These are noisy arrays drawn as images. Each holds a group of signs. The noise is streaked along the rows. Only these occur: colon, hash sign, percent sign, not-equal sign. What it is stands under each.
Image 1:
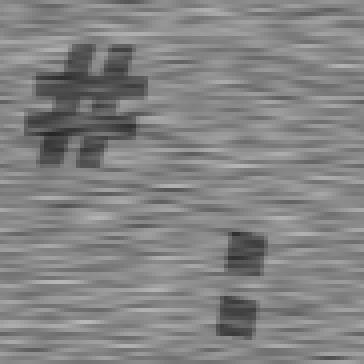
top left: dark hash sign; bottom right: dark colon
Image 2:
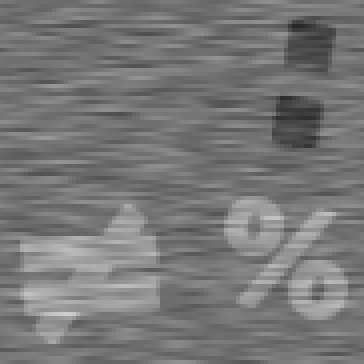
top right: dark colon; bottom left: light not-equal sign; bottom right: light percent sign
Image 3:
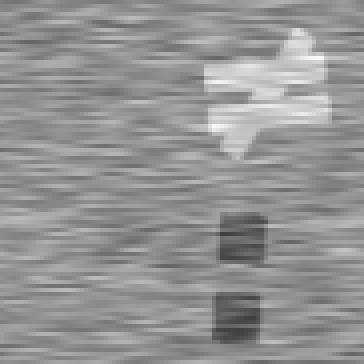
top right: light not-equal sign; bottom right: dark colon
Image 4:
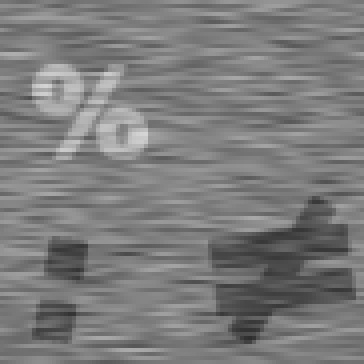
top left: light percent sign; bottom left: dark colon; bottom right: dark not-equal sign
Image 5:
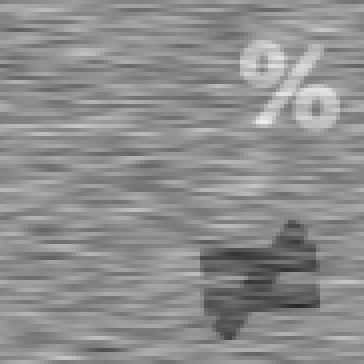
top right: light percent sign; bottom right: dark not-equal sign
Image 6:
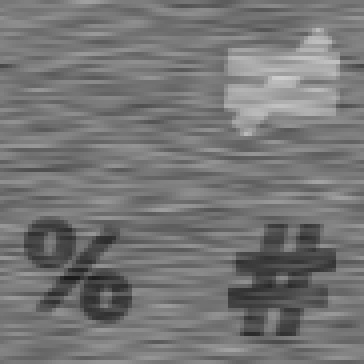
top right: light not-equal sign; bottom left: dark percent sign; bottom right: dark hash sign
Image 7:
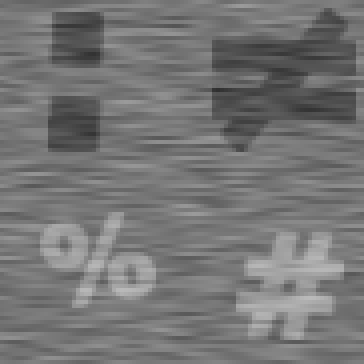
top left: dark colon; top right: dark not-equal sign; bottom left: light percent sign; bottom right: light hash sign
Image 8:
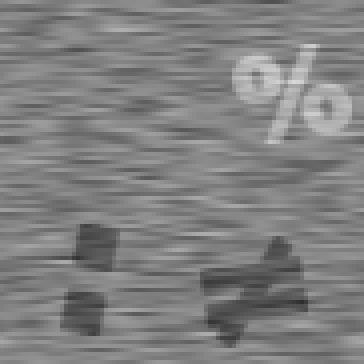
top right: light percent sign; bottom left: dark colon; bottom right: dark not-equal sign
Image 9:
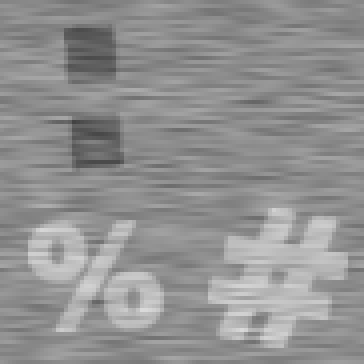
top left: dark colon; bottom left: light percent sign; bottom right: light hash sign
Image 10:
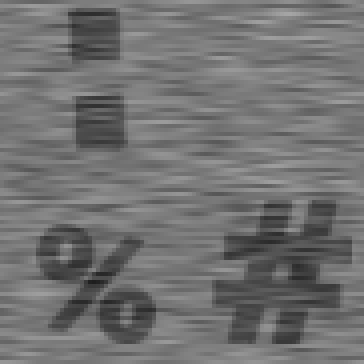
top left: dark colon; bottom left: dark percent sign; bottom right: dark hash sign
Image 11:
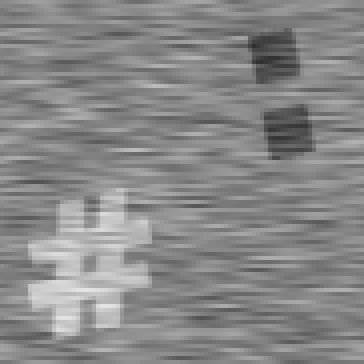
top right: dark colon; bottom left: light hash sign
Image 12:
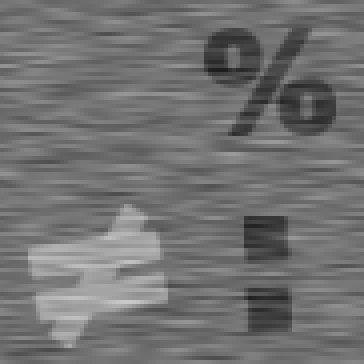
top right: dark percent sign; bottom left: light not-equal sign; bottom right: dark colon
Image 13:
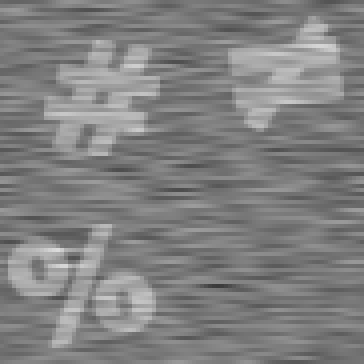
top left: light hash sign; top right: light not-equal sign; bottom left: light percent sign
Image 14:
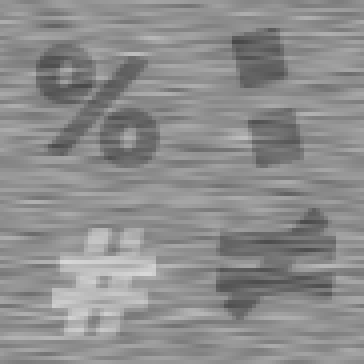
top left: dark percent sign; top right: dark colon; bottom left: light hash sign; bottom right: dark not-equal sign
